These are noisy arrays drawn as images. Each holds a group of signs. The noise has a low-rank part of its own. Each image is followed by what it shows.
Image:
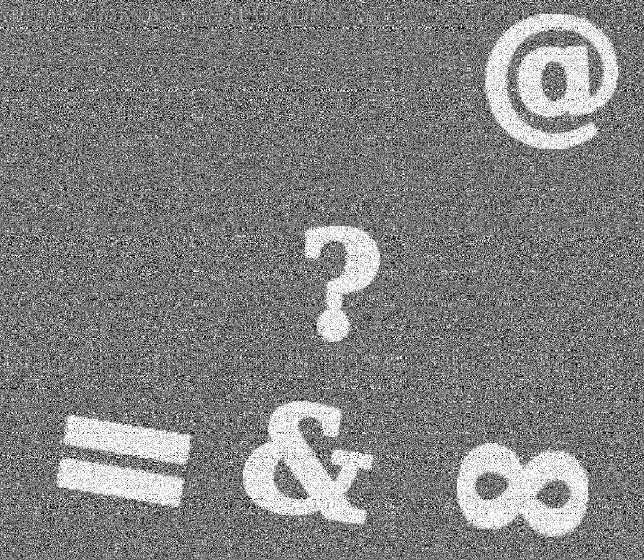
top right: at sign; centre: question mark; bottom left: equals sign; bottom middle: ampersand; bottom right: infinity sign
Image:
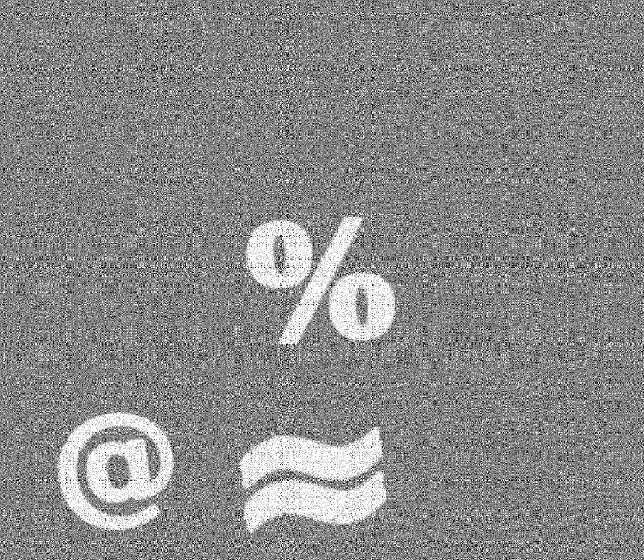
centre: percent sign; bottom left: at sign; bottom middle: approximately sign
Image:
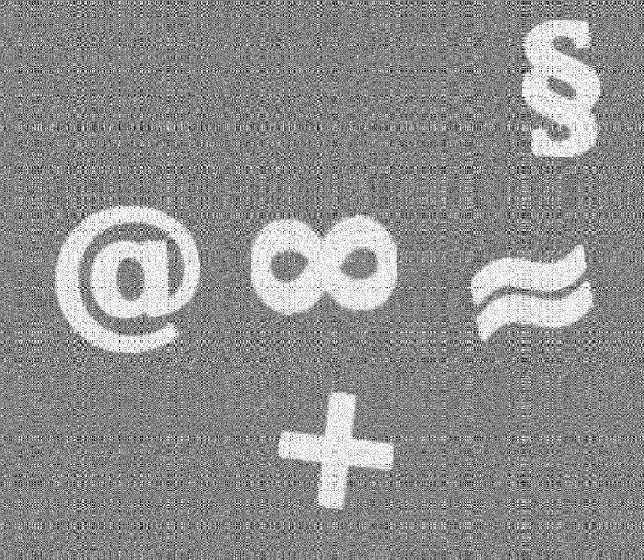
top right: section sign; middle left: at sign; centre: infinity sign; middle right: approximately sign; bottom middle: plus sign
